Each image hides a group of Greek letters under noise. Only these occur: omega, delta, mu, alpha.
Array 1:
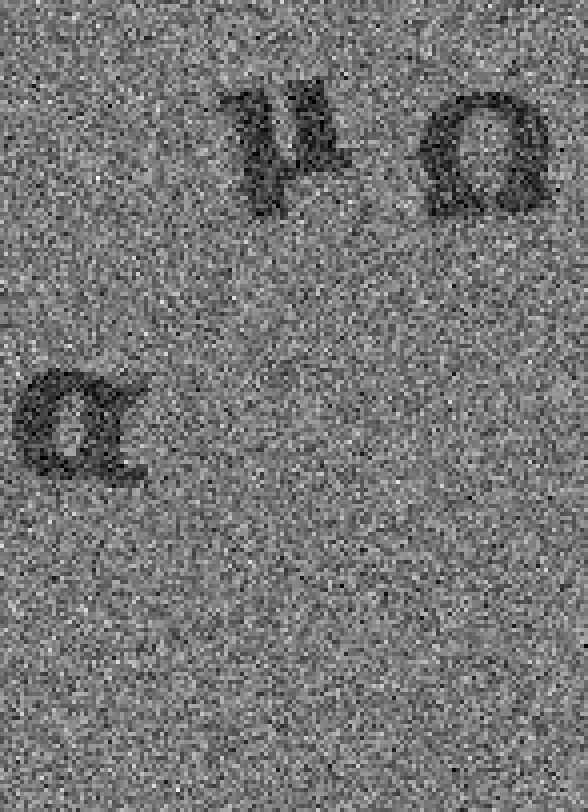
top middle: dark mu; top right: dark omega; middle left: dark alpha
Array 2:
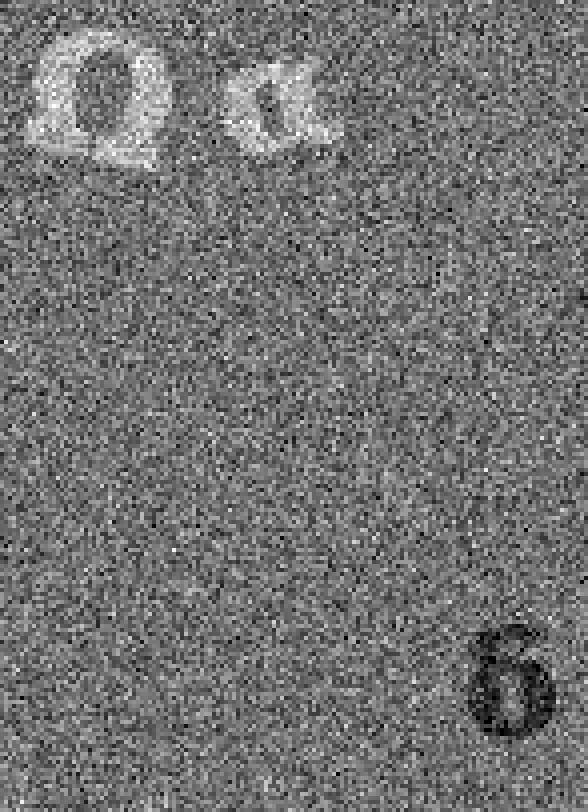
top left: light omega; top middle: light alpha; bottom right: dark delta
